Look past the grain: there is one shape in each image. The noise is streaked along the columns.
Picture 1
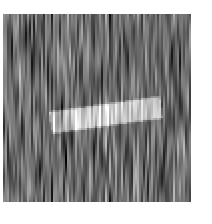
bar
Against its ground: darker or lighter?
lighter
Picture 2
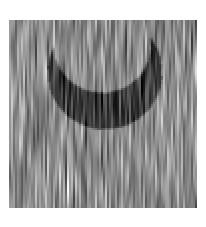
crescent
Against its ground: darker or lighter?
darker
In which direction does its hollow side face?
up
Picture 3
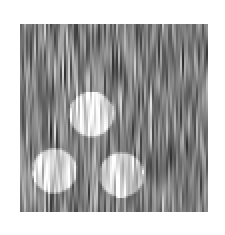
three dots
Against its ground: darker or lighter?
lighter
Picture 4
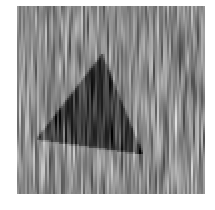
triangle
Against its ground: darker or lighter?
darker
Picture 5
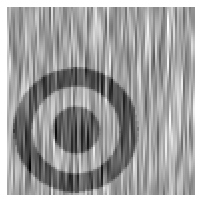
bullseye
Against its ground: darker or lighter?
darker
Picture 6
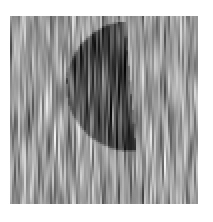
half disc
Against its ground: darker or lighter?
darker
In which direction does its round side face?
left
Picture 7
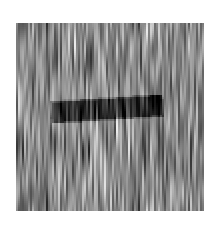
bar
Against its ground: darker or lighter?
darker
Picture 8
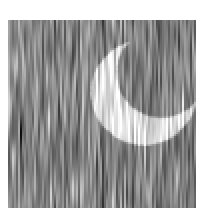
crescent
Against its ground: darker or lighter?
lighter
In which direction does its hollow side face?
up and right
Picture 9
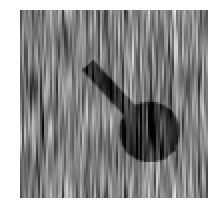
lollipop
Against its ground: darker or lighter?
darker
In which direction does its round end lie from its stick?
down and right
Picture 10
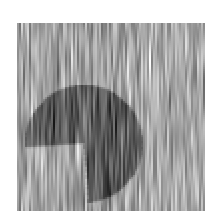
disc with a wedge cut out
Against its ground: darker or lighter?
darker
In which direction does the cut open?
down and left
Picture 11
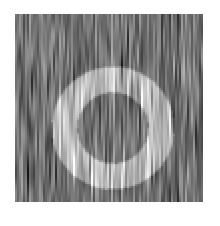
ring
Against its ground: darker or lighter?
lighter
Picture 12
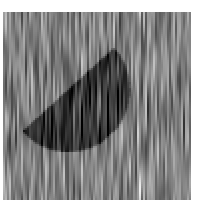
half disc
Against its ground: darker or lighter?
darker
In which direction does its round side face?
down and right
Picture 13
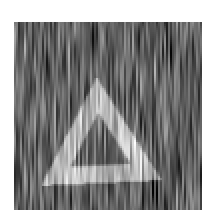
triangle frame
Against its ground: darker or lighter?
lighter
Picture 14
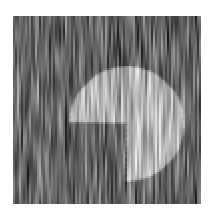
disc with a wedge cut out
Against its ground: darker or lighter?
lighter
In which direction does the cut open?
down and left
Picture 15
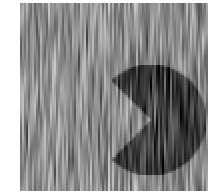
disc with a wedge cut out
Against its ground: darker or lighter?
darker
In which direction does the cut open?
left
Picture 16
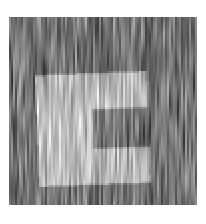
square with a notch
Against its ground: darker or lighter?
lighter
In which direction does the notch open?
right
